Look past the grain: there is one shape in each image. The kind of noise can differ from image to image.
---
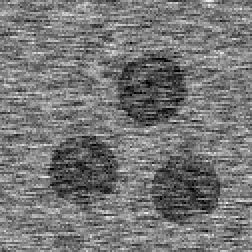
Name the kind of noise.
streaked along the rows
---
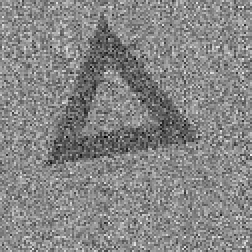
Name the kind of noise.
low rank plus noise
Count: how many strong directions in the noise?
three or four
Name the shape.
triangle frame
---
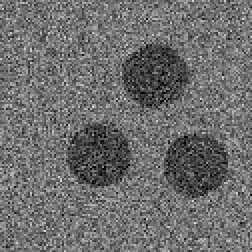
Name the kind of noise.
low rank plus noise
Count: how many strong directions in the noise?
three or four
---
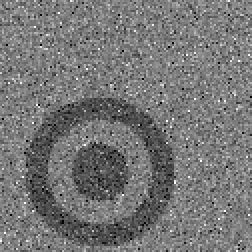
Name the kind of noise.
heavy tails
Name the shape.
bullseye
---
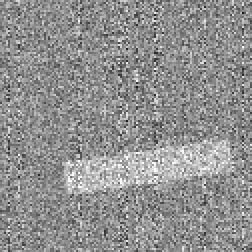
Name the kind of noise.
columns of uneven size
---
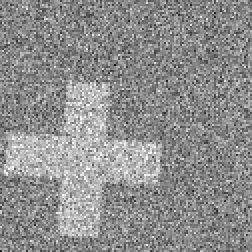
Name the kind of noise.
independent entries
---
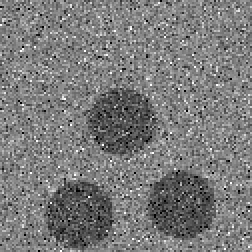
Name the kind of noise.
heavy tails
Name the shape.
three dots
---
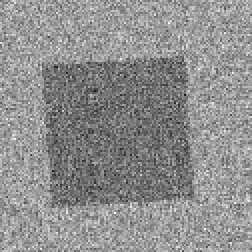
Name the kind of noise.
low rank plus noise
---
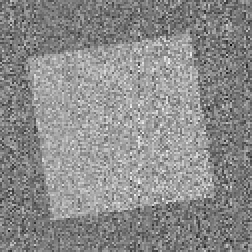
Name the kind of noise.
columns of uneven size
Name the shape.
square
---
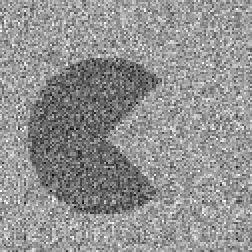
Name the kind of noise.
low rank plus noise
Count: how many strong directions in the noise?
one
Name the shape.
disc with a wedge cut out
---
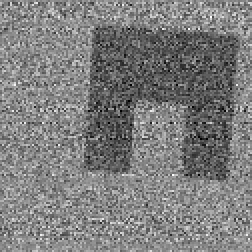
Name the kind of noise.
rows of uneven size
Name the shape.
square with a notch
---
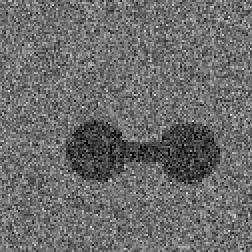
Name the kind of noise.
independent entries
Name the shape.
dumbbell
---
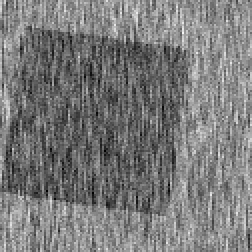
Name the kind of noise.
streaked along the columns
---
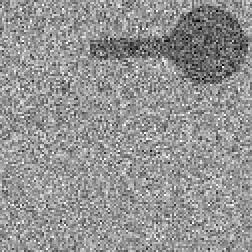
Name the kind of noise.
low rank plus noise
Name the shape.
lollipop
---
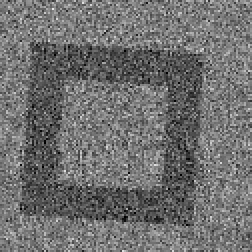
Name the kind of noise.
low rank plus noise
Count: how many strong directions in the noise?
one
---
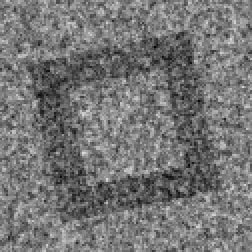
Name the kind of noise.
blotchy
